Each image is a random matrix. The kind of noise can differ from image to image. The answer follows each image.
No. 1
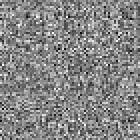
low rank plus noise
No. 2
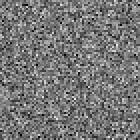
independent entries
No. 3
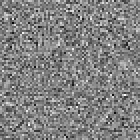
low rank plus noise
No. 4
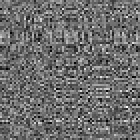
low rank plus noise
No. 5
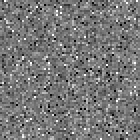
heavy tails
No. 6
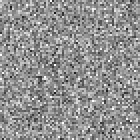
independent entries
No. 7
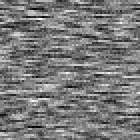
streaked along the rows
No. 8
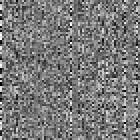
columns of uneven size
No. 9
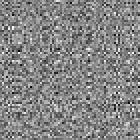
low rank plus noise
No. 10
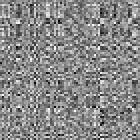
low rank plus noise
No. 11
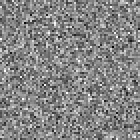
independent entries
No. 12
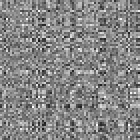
low rank plus noise
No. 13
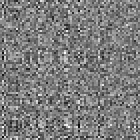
low rank plus noise
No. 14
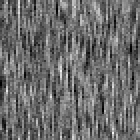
streaked along the columns
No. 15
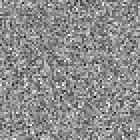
independent entries
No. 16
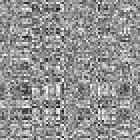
low rank plus noise
